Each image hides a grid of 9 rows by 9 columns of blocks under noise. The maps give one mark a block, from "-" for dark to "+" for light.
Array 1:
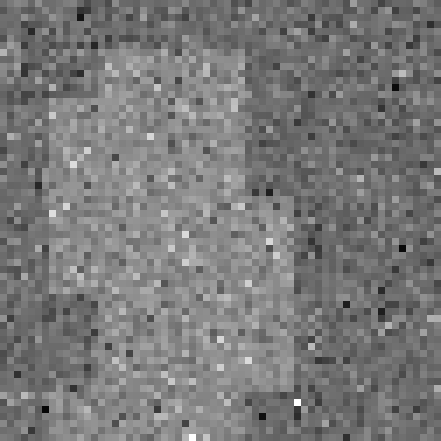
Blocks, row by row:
---------
--+++----
-++++----
-++++----
-+++++---
-+++++---
--++++---
--++++---
-++++----
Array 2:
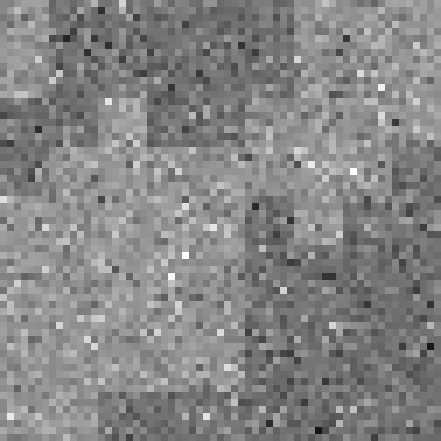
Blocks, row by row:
+-----+++
+-----+++
--+--++++
-+++++++-
+++++-+--
+++++----
+++++----
+++++----
++-------
